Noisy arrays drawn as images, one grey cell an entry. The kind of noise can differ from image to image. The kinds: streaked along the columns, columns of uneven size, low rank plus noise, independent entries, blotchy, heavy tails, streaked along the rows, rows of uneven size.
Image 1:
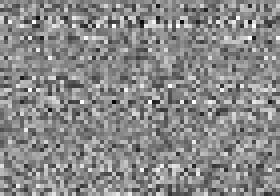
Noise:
rows of uneven size
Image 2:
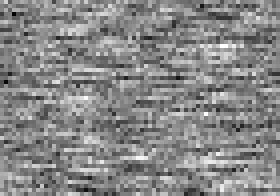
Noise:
streaked along the rows
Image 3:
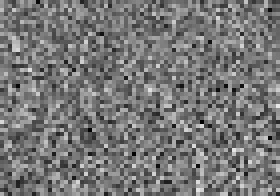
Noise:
low rank plus noise
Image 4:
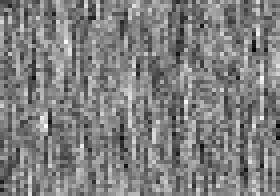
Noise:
streaked along the columns
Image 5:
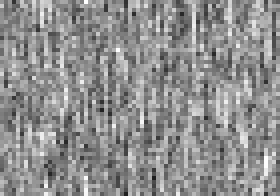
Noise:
streaked along the columns
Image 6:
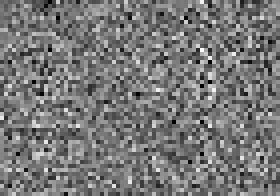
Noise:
low rank plus noise
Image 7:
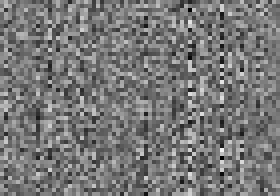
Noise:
columns of uneven size
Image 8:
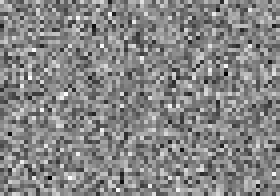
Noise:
independent entries
